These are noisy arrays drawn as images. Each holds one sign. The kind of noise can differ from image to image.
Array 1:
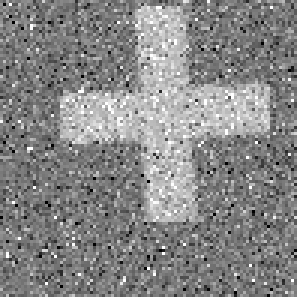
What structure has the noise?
heavy tails
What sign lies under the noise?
plus sign
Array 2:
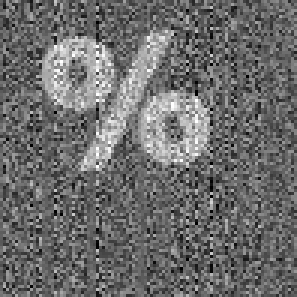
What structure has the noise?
columns of uneven size
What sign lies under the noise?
percent sign
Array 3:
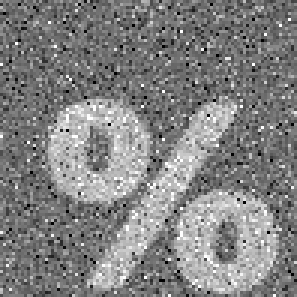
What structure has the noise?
heavy tails
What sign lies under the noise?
percent sign
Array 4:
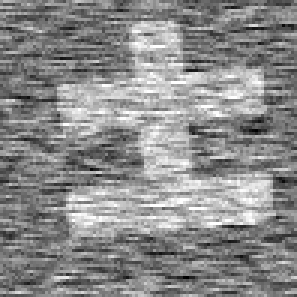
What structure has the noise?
streaked along the rows
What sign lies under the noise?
plus-minus sign
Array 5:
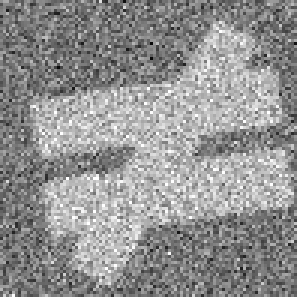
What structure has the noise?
independent entries
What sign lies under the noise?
not-equal sign
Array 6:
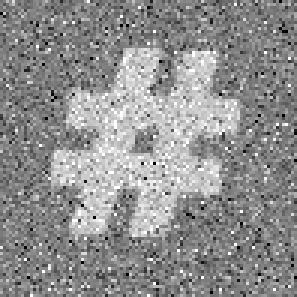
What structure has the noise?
heavy tails
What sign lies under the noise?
hash sign
